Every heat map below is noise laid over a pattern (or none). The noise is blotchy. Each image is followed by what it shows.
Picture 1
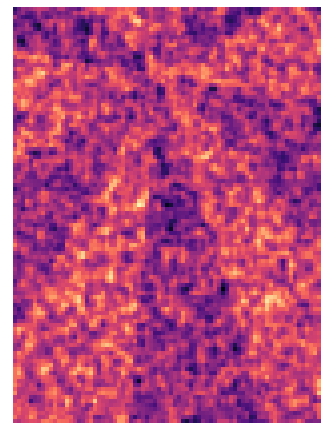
spokes from one point
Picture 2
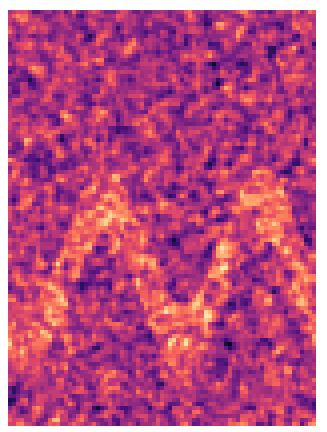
a wavy band
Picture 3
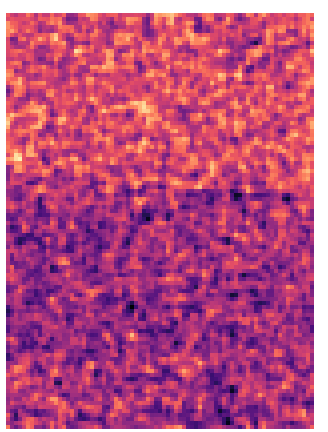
a sharp edge
